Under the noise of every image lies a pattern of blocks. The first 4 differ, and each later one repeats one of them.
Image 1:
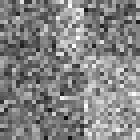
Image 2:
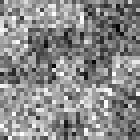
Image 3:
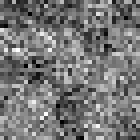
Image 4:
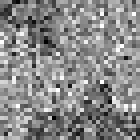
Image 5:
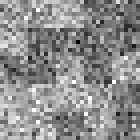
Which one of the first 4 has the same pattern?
2
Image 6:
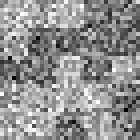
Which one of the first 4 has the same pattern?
2
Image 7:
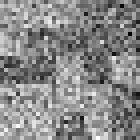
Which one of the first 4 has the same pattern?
2
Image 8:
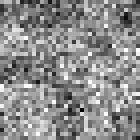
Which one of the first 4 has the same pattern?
3
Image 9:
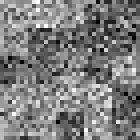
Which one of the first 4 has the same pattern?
2
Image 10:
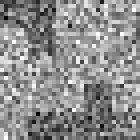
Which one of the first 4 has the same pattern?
4
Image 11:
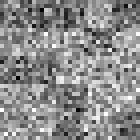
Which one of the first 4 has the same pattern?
3
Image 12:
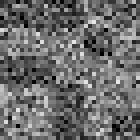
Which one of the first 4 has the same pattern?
3
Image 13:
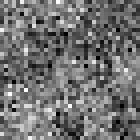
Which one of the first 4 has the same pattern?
2
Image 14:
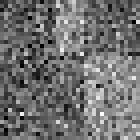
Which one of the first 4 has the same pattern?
1
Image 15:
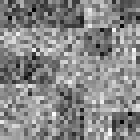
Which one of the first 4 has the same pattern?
3
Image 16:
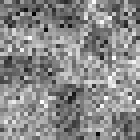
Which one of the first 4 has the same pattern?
3
